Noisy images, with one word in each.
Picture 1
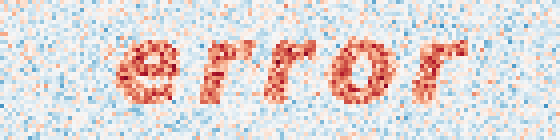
error
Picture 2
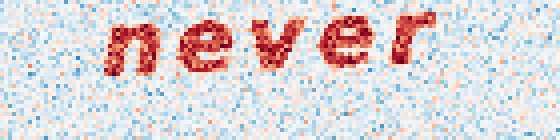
never
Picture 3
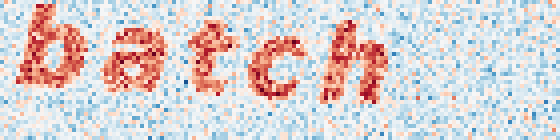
batch
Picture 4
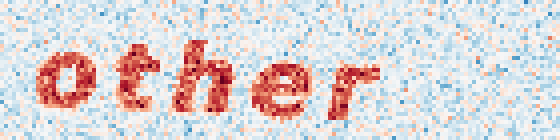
other
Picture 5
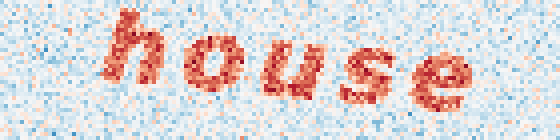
house
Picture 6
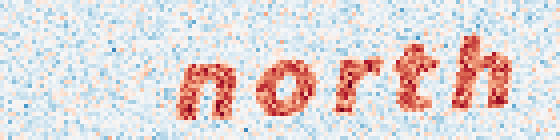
north
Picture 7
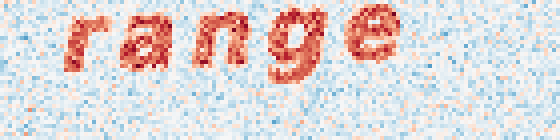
range
